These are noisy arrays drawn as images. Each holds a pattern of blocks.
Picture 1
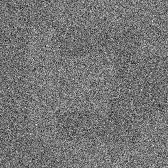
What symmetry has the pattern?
top and bottom mirror each other
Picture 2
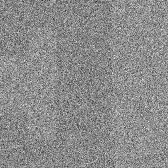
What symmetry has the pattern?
top and bottom mirror each other
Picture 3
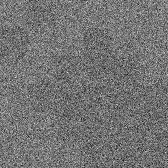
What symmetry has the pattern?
mirrored about the diagonal from the top left
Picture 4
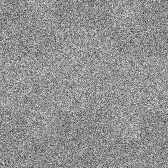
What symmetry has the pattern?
left and right mirror each other
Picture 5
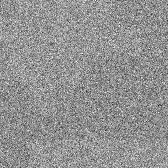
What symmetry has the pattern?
no symmetry
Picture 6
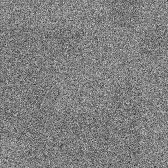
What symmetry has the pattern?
mirrored about the diagonal from the bottom left
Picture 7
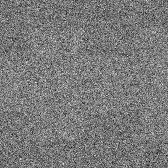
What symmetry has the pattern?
top and bottom mirror each other
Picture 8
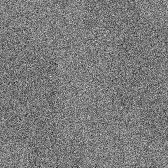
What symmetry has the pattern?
the same after a half turn
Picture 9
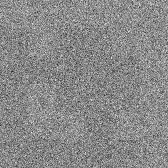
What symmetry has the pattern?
mirrored about the diagonal from the bottom left
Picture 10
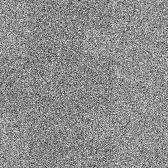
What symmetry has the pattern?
top and bottom mirror each other
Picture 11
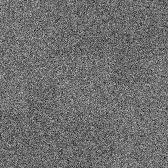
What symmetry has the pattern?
the same after a half turn
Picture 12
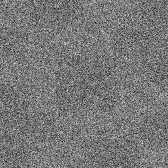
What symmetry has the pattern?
the same after a half turn
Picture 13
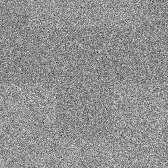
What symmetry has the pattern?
left and right mirror each other
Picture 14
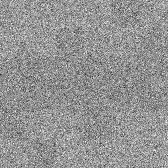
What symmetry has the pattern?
the same after a half turn
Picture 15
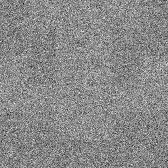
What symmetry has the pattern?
left and right mirror each other
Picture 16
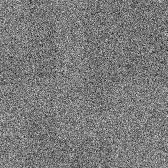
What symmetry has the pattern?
no symmetry
